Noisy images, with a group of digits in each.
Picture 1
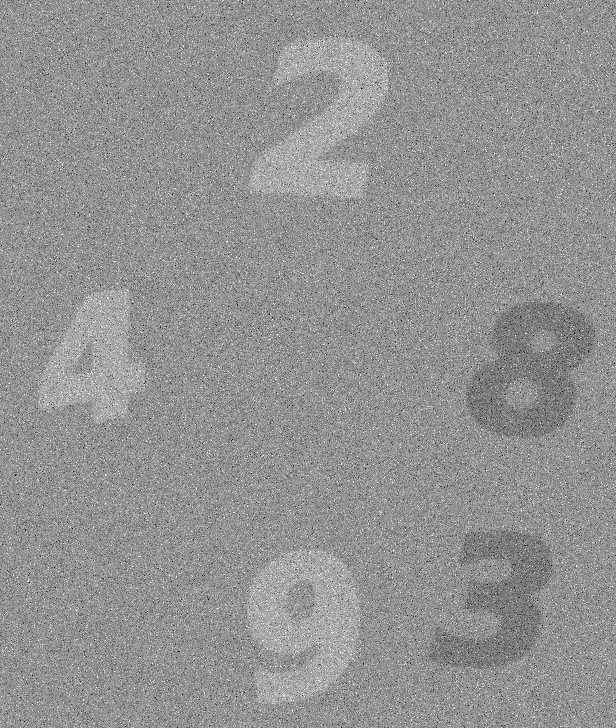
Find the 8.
middle right
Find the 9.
bottom middle
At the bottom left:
nothing
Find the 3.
bottom right
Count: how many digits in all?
5
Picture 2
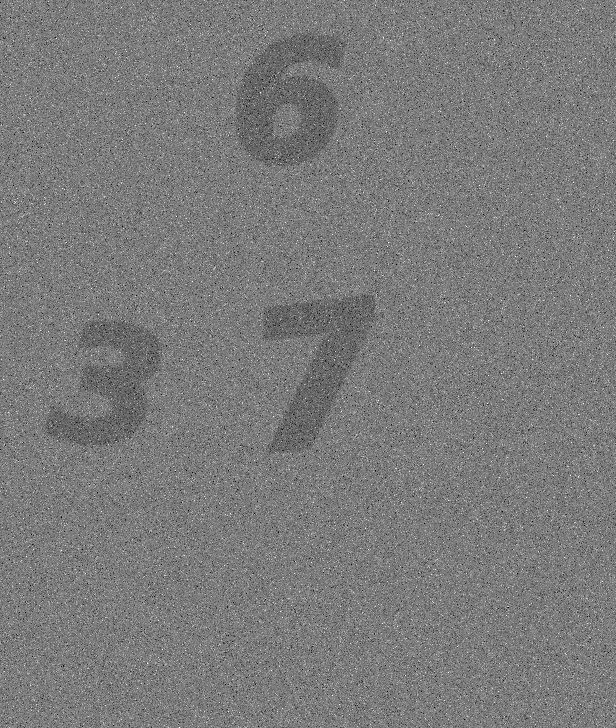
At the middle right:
nothing
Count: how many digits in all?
3
